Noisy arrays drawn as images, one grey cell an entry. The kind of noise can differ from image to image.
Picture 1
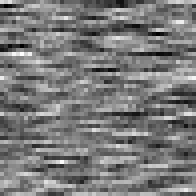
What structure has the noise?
streaked along the rows
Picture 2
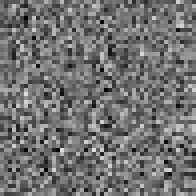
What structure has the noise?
low rank plus noise
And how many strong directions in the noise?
five to eight
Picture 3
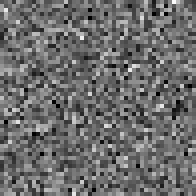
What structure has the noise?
independent entries
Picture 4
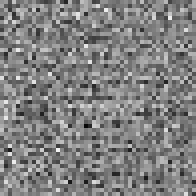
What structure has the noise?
low rank plus noise
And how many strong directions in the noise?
five to eight
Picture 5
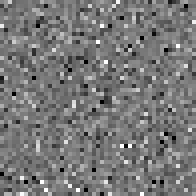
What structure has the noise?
heavy tails
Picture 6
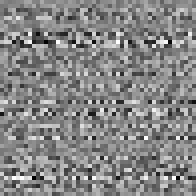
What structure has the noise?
rows of uneven size
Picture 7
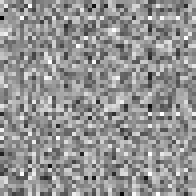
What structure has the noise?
low rank plus noise
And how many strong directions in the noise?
two
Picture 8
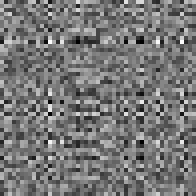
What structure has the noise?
low rank plus noise
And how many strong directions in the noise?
one
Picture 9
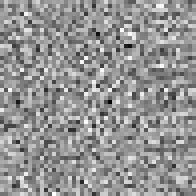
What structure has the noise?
low rank plus noise
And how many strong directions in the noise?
five to eight
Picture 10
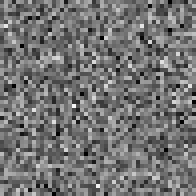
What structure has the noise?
independent entries
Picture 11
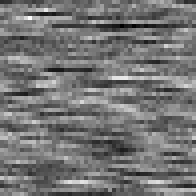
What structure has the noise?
streaked along the rows
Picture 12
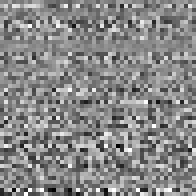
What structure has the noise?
rows of uneven size
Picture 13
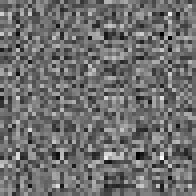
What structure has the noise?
low rank plus noise
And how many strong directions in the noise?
two
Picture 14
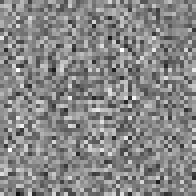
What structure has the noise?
low rank plus noise
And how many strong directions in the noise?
five to eight
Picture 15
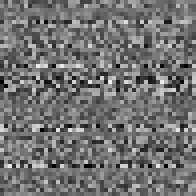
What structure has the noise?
rows of uneven size
